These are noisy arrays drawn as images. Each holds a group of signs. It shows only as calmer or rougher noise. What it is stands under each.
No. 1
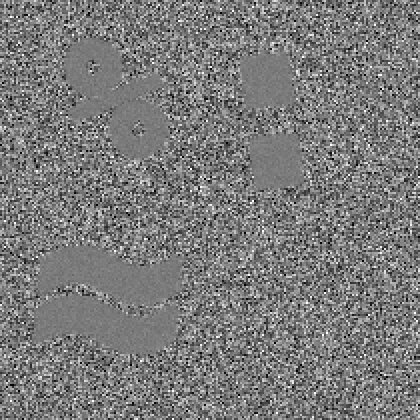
top left: percent sign; top right: colon; bottom left: approximately sign
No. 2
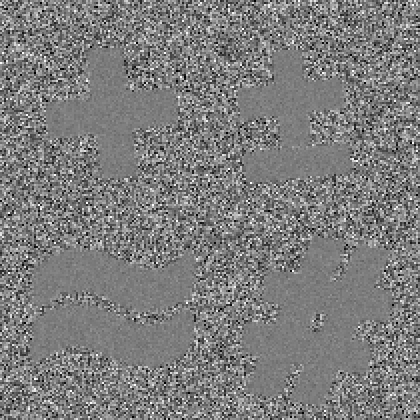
top left: plus sign; top right: plus-minus sign; bottom left: approximately sign; bottom right: hash sign
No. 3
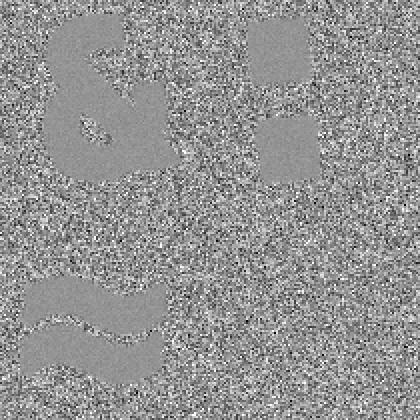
top left: ampersand; top right: colon; bottom left: approximately sign
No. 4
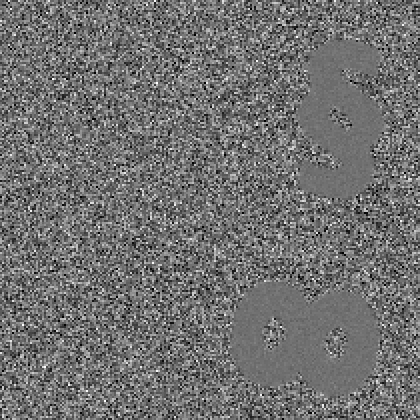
top right: section sign; bottom right: infinity sign
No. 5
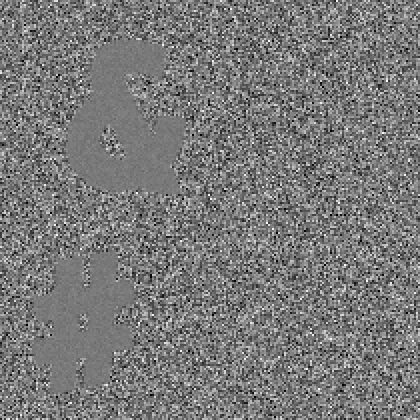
top left: ampersand; bottom left: hash sign
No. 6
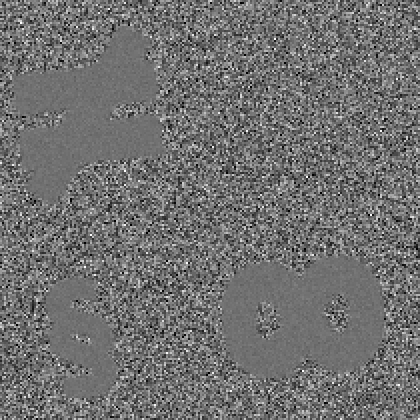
top left: not-equal sign; bottom left: section sign; bottom right: infinity sign
